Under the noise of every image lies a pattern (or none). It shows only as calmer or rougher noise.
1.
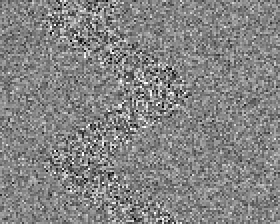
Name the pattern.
a wavy band
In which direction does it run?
top to bottom
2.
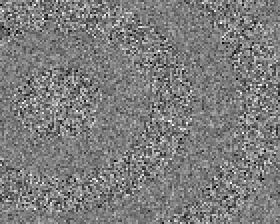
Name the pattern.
rings round one point
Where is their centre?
middle left
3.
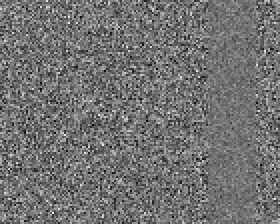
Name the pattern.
one vertical stripe
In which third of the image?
right
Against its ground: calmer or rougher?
calmer
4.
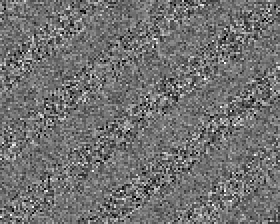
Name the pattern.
diagonal stripes
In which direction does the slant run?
bottom left to top right
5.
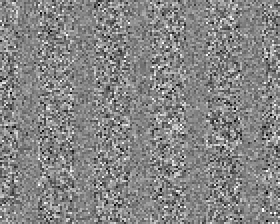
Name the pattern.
vertical stripes
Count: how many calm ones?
5
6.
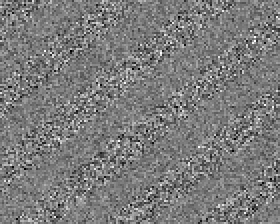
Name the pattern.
diagonal stripes
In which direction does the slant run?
bottom left to top right
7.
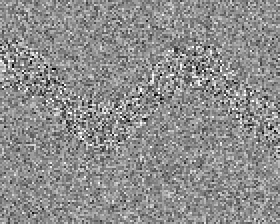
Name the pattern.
a wavy band
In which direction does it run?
left to right
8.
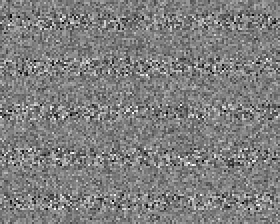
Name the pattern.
horizontal stripes
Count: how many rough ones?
5
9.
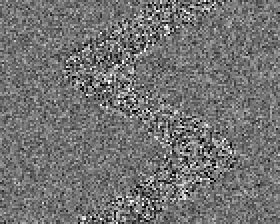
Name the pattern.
a wavy band
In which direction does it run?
top to bottom
